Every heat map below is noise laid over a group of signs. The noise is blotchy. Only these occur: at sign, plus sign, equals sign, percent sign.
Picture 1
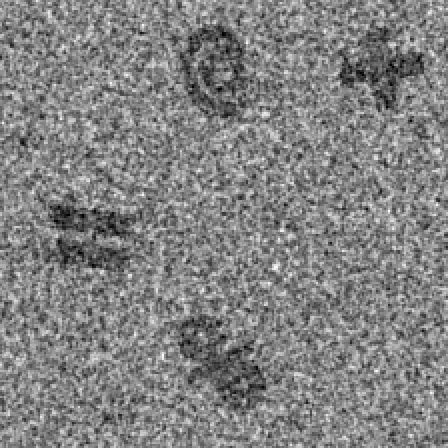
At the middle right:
nothing
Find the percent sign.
bottom middle
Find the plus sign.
top right
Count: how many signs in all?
4
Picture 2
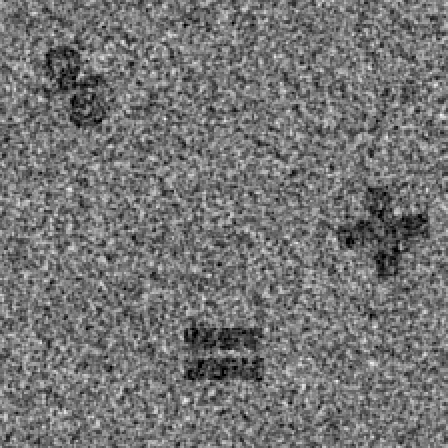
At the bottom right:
nothing
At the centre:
nothing
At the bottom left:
nothing
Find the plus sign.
middle right
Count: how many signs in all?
3
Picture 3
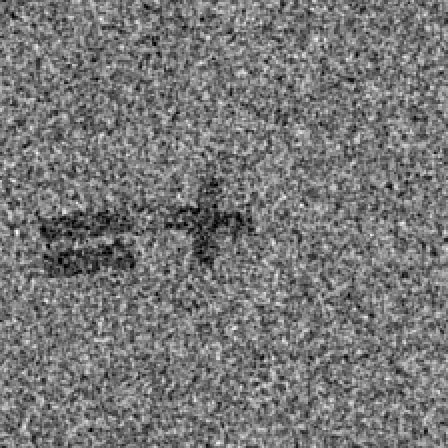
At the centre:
plus sign
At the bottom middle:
nothing
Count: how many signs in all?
2
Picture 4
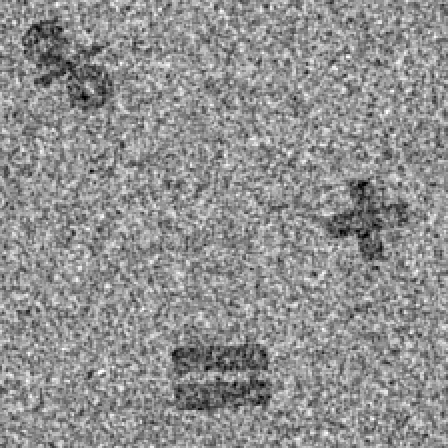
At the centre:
nothing
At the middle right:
plus sign
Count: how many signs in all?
3
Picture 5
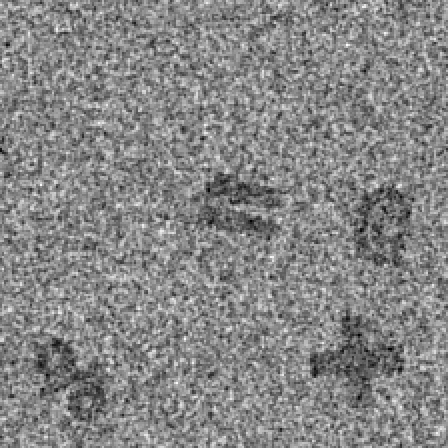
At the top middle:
nothing
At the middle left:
nothing
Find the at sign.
middle right
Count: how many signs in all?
4
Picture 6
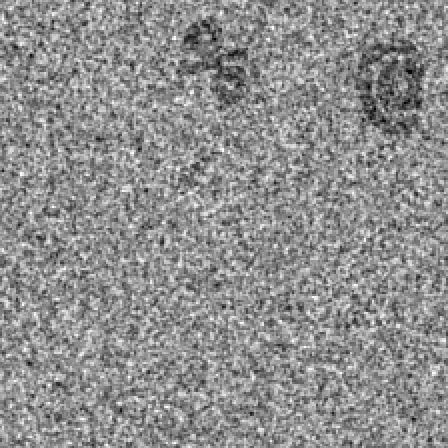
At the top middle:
percent sign
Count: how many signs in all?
2
